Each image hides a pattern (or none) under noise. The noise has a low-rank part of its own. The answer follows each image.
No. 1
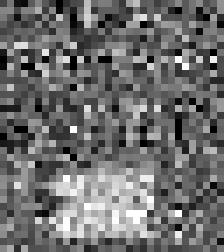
one block
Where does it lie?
bottom middle
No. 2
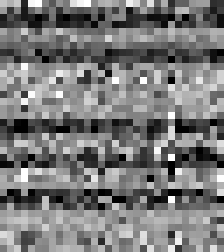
bands of rows
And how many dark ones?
5
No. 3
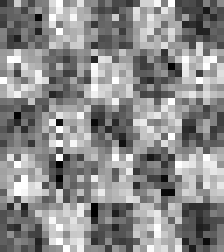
a checkerboard
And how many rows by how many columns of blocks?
5 by 5
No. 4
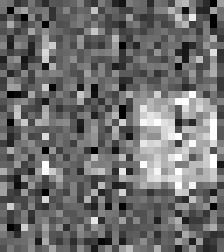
one block
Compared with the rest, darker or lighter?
lighter
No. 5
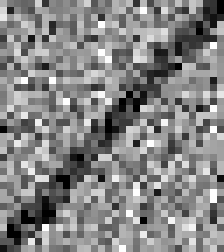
a diagonal band
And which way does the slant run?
bottom left to top right
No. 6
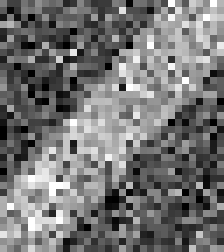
a diagonal band
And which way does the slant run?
bottom left to top right
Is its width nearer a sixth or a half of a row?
a half
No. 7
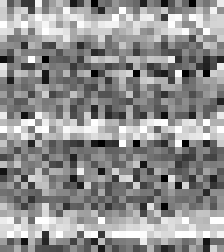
bands of rows
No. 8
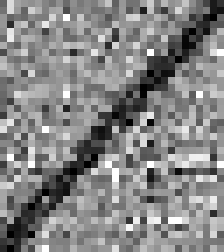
a diagonal band
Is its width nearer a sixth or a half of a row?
a sixth
